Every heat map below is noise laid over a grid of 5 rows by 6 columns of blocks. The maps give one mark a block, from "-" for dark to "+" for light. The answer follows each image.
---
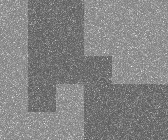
+ - - + + +
+ - - + + +
+ - - - + +
+ - + - - -
+ + + - - -
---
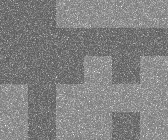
- - + + + +
- - - - - -
- - - + - +
+ - + + + +
+ - + + - +
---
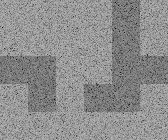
+ + + + - +
+ + + + - +
- - + + - -
+ - + - - +
+ + + + + +
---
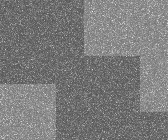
- - - + + +
- - - + + +
- - - - - +
+ + - - - +
+ + - - - -
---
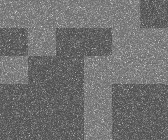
+ + + + + -
- + - - + +
+ - - + + +
- - - + - -
- - - + - -
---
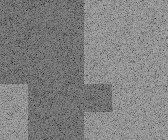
- - - + + +
- - - + + +
- - - + + +
+ - - - + +
+ - - + + +
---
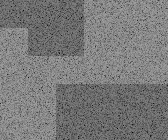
- - - + + +
+ - - + + +
+ + + + + +
+ + - - - -
+ + - - - -
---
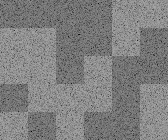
- - - - + +
+ + - - + -
+ + - + - -
- + + + - +
+ - + - - +
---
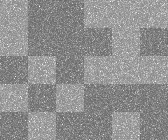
+ - - + + +
+ - - - + -
- + - + + +
+ - + - - -
- + - - + -
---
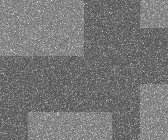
+ + + - - +
+ + + - - -
- - - - - -
- - - - - +
- + + + - +
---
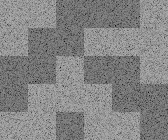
+ + - - - +
+ - - + + +
- - + - - +
- + + + - -
+ + - + + -
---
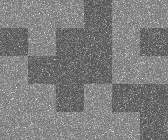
+ + + - + +
- + - - + -
+ - - - + +
+ + - + - -
+ + + + + -
